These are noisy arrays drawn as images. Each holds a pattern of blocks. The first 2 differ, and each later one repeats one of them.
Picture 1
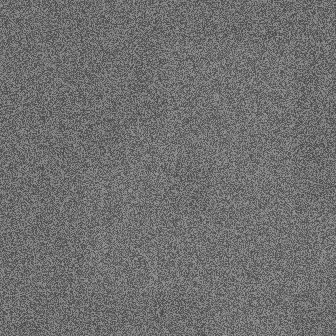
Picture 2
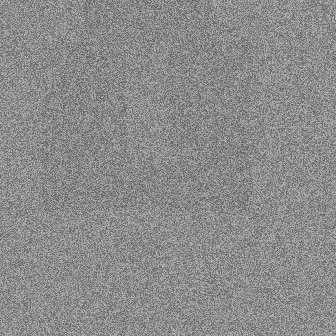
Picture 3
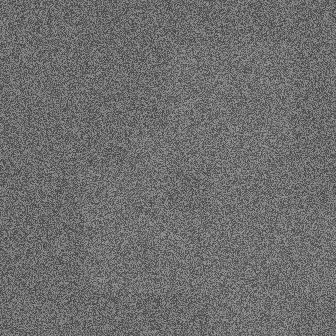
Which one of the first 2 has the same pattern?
1
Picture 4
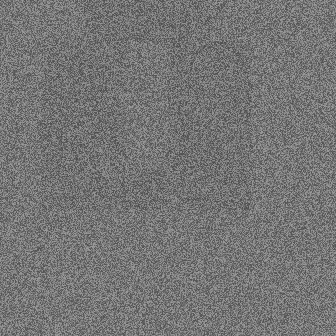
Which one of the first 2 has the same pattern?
2
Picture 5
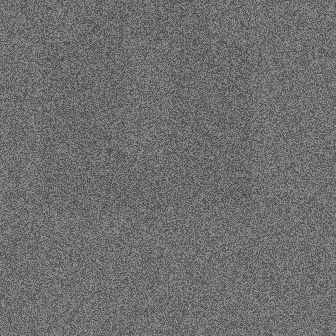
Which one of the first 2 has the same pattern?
2
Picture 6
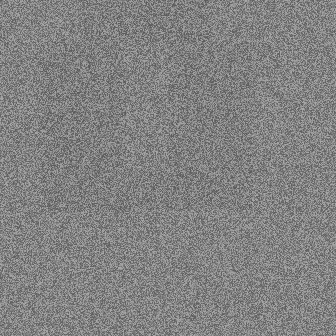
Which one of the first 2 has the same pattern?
2
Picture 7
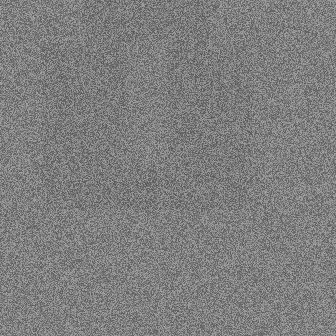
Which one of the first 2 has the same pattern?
2
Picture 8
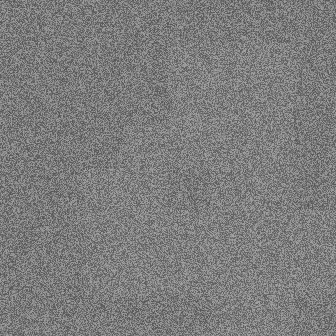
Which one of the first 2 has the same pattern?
1
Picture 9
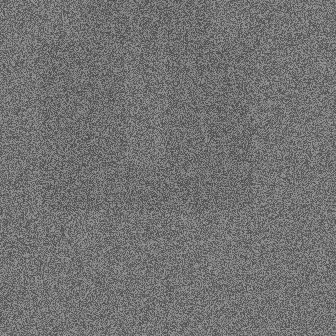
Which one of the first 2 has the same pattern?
2
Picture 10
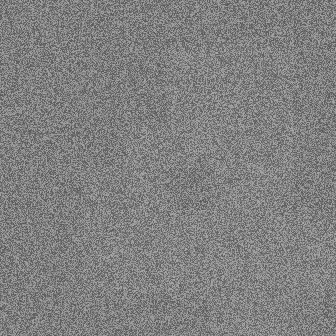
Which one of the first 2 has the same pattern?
1
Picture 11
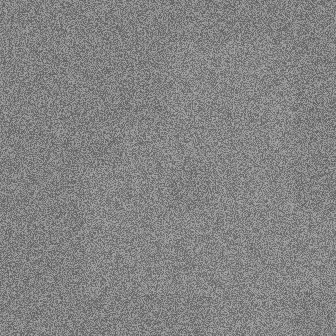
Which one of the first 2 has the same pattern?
1
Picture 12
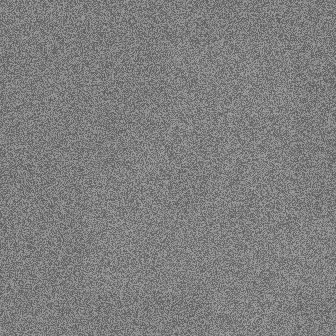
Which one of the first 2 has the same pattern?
1
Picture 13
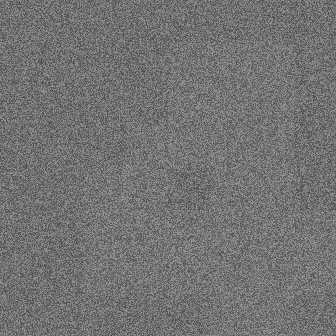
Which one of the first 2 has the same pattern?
1
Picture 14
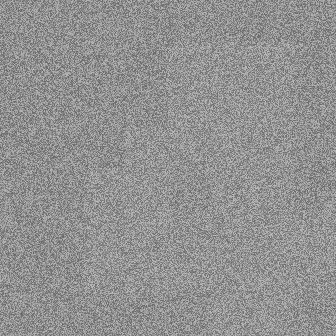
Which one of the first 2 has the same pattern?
1
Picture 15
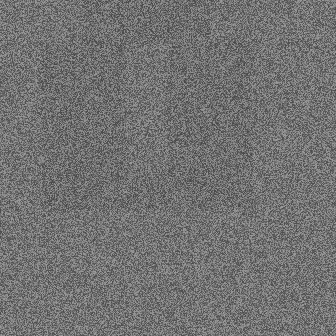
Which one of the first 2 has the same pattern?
2
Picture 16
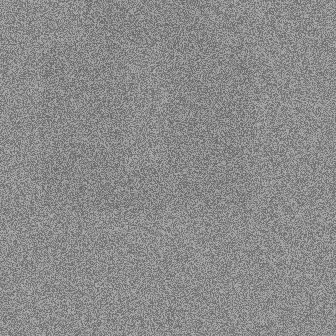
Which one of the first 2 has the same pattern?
2
